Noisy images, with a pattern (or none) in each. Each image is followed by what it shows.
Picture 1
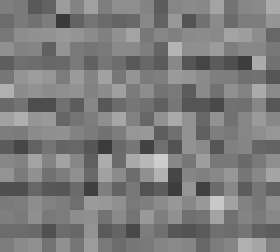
horizontal stripes
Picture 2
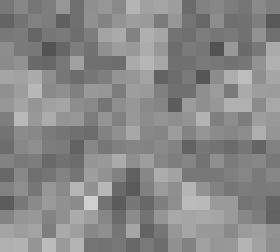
spokes from one point
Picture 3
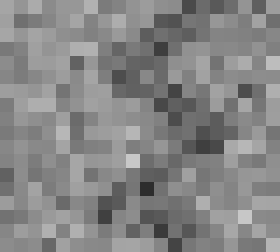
a wavy band
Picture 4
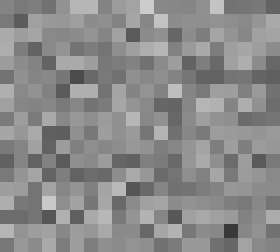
only noise
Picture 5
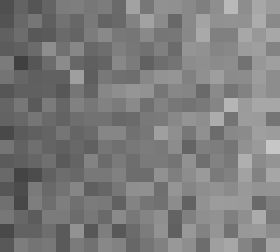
a smooth slope
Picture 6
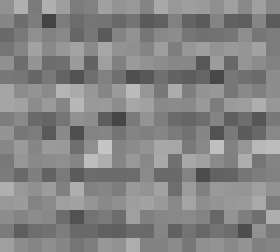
horizontal stripes
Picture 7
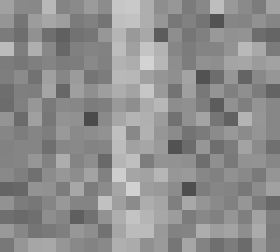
one vertical stripe
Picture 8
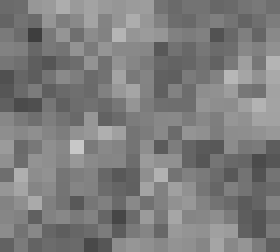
spokes from one point
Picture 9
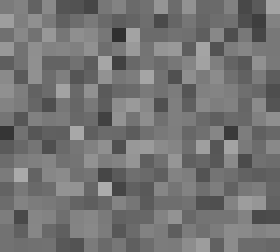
only noise
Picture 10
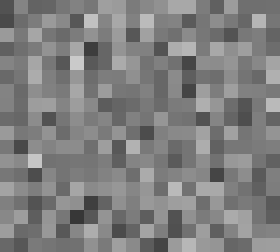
only noise
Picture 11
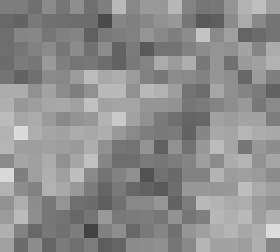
spokes from one point
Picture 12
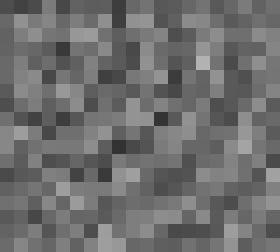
rings round one point
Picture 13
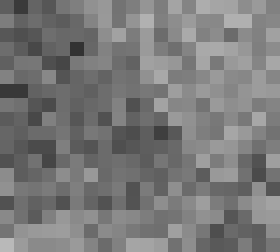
spokes from one point
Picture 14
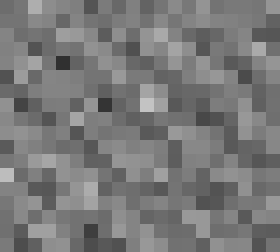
diagonal stripes
